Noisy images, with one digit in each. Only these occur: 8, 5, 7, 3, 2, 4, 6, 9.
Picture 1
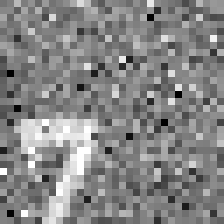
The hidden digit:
7
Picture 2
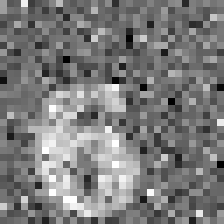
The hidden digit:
6
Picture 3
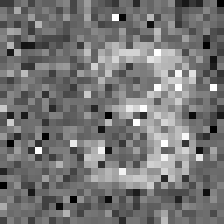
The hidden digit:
3
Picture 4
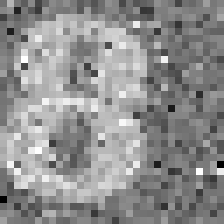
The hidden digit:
8
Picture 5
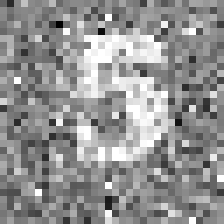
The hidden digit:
5
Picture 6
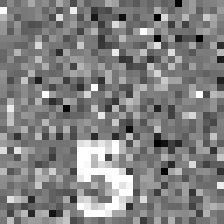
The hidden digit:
5
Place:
bottom middle
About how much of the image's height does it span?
a third
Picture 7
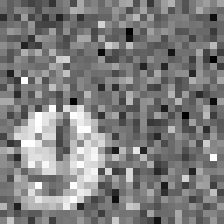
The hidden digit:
9
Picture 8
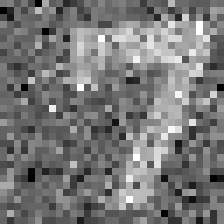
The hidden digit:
7
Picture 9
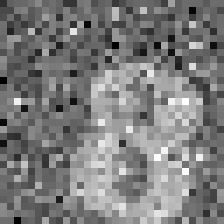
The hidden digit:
8
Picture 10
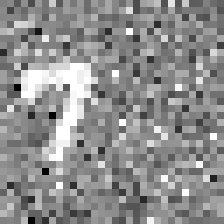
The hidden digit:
7
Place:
middle left
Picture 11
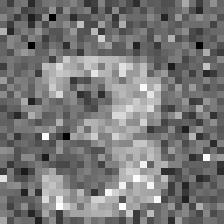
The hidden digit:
3
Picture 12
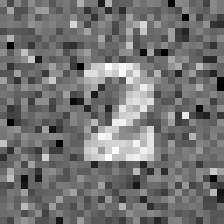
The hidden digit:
2
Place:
centre
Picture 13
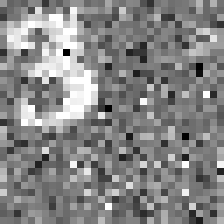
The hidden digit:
3
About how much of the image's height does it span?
half
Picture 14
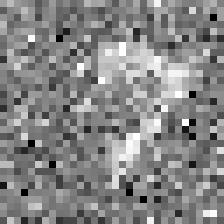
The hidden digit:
7
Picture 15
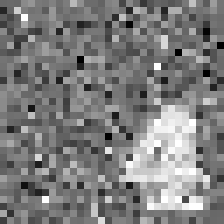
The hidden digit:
4
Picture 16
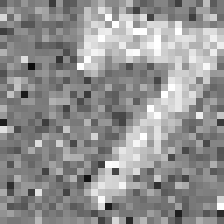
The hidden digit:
7
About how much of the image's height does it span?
nearly all
